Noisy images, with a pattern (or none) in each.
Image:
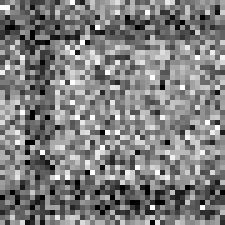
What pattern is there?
bands of rows crossing bands of columns
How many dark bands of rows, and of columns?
2 and 1
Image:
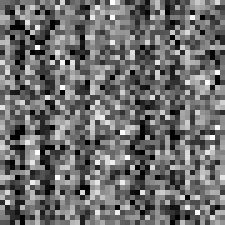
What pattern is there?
bands of columns
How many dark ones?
5
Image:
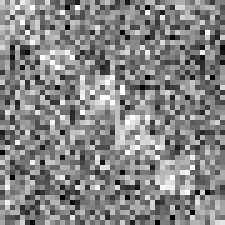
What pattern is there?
blocks along the diagonal
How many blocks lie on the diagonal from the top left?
6
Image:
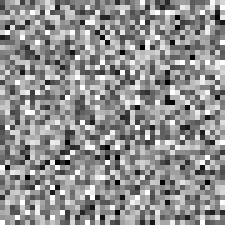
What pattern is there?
only noise
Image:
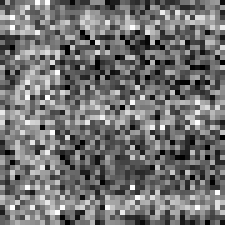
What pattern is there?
bands of rows crossing bands of columns
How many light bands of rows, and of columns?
3 and 1
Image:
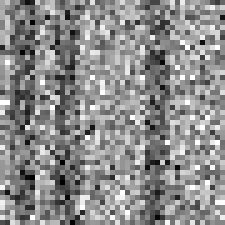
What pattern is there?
bands of columns
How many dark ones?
3
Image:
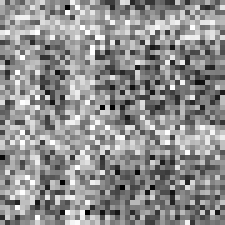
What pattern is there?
bands of rows crossing bands of columns
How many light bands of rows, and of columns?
2 and 2
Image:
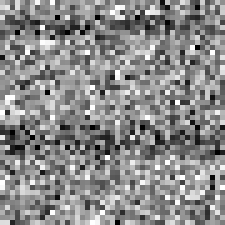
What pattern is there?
bands of rows
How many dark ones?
2
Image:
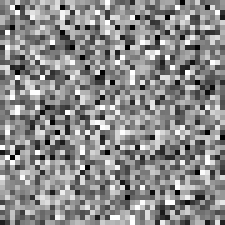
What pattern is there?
only noise
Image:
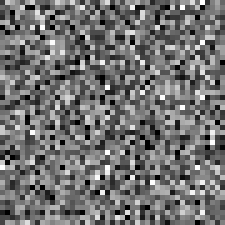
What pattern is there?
only noise
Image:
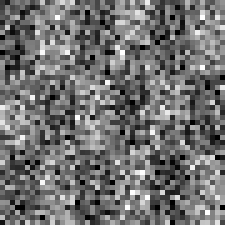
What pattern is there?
a checkerboard
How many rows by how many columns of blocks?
3 by 6
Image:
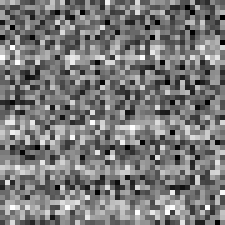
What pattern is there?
bands of rows
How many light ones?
4
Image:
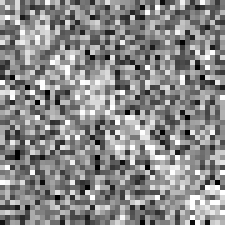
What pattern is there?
blocks along the diagonal
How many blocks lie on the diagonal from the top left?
7
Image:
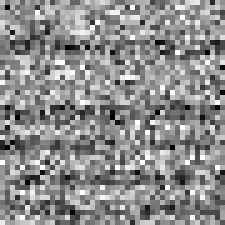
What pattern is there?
bands of rows
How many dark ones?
5
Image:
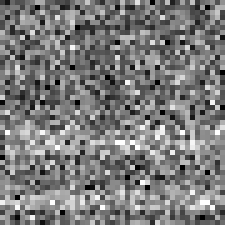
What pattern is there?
bands of rows
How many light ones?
2
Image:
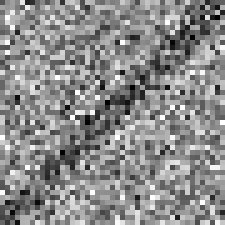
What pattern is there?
a diagonal band
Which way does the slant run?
bottom left to top right
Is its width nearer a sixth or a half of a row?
a sixth
